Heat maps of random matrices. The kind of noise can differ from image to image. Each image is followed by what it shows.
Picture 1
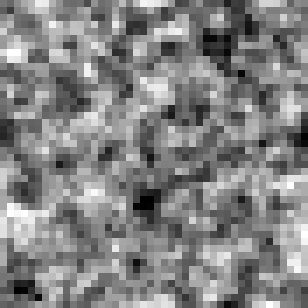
blotchy
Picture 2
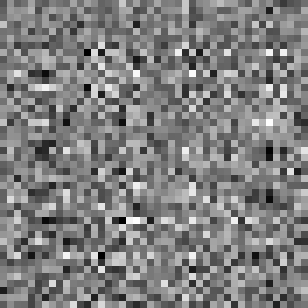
low rank plus noise
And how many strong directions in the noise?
three or four
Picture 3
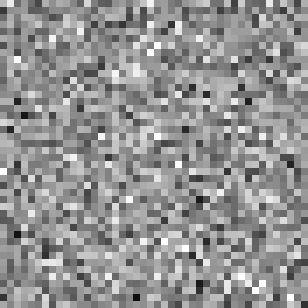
independent entries
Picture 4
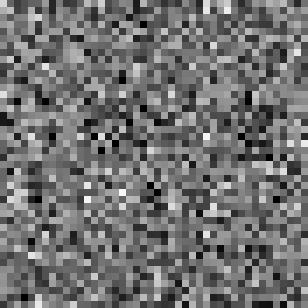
low rank plus noise
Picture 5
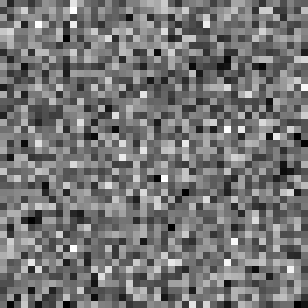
independent entries
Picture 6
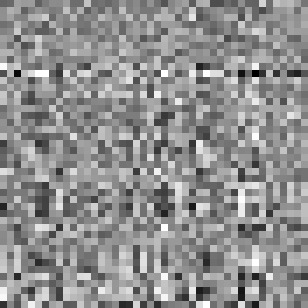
low rank plus noise
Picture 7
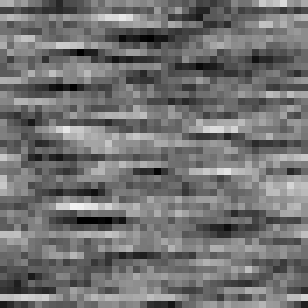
streaked along the rows
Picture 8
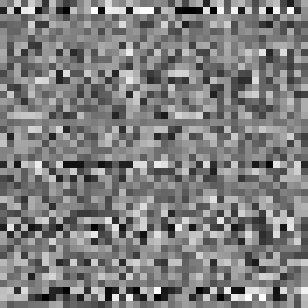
rows of uneven size
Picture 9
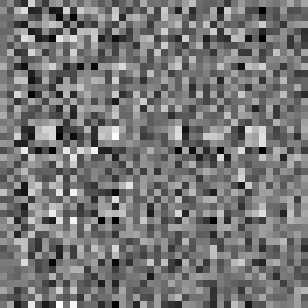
low rank plus noise
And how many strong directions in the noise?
two
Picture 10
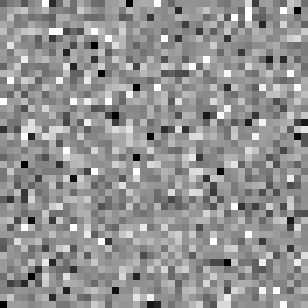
heavy tails
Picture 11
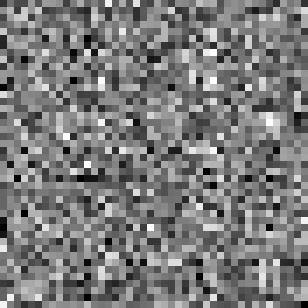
low rank plus noise
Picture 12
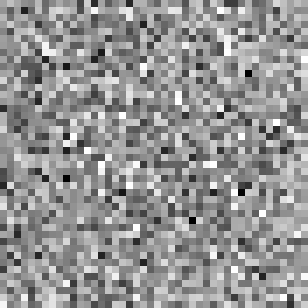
independent entries
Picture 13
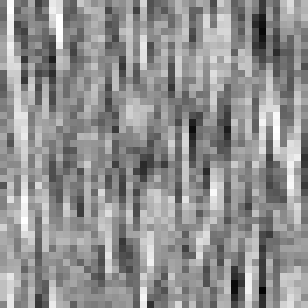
streaked along the columns
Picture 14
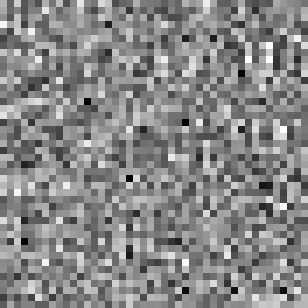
low rank plus noise
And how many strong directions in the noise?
five to eight
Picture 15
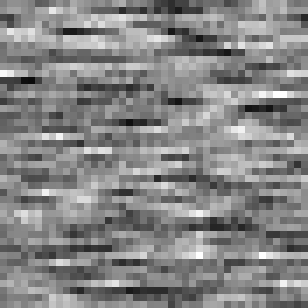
streaked along the rows
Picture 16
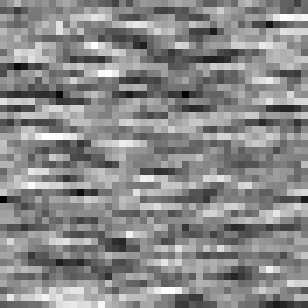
streaked along the rows
